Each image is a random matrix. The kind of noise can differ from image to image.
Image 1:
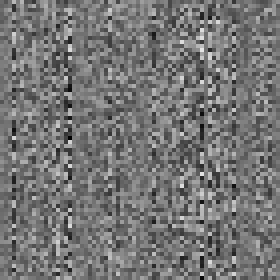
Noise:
columns of uneven size
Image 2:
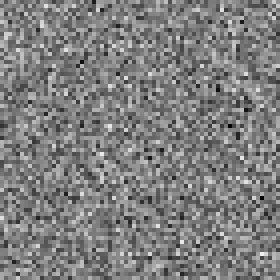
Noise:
independent entries
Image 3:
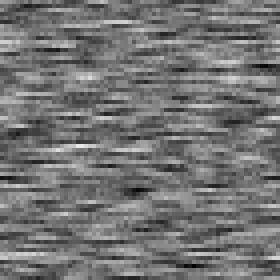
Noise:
streaked along the rows
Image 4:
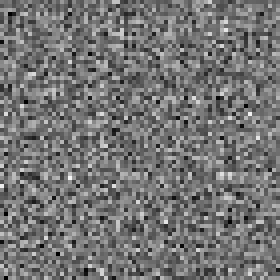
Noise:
low rank plus noise
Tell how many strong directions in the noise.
five to eight
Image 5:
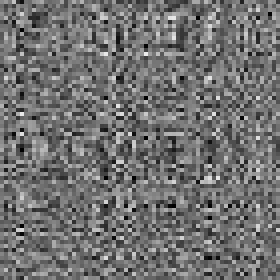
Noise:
low rank plus noise
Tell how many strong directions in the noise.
three or four
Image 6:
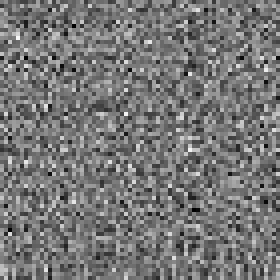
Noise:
low rank plus noise
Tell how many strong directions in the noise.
five to eight
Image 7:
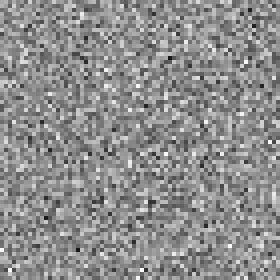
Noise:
independent entries
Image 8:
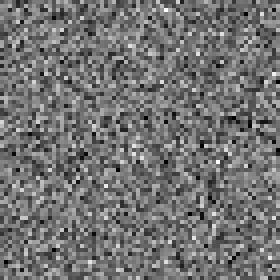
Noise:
independent entries
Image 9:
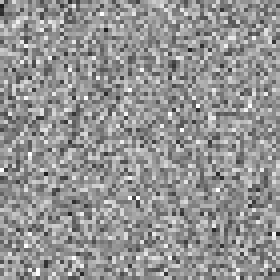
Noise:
independent entries
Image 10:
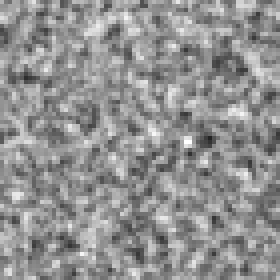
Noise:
blotchy
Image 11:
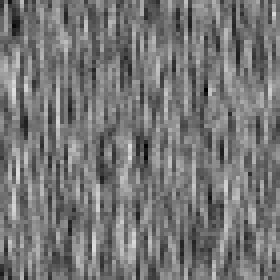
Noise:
streaked along the columns
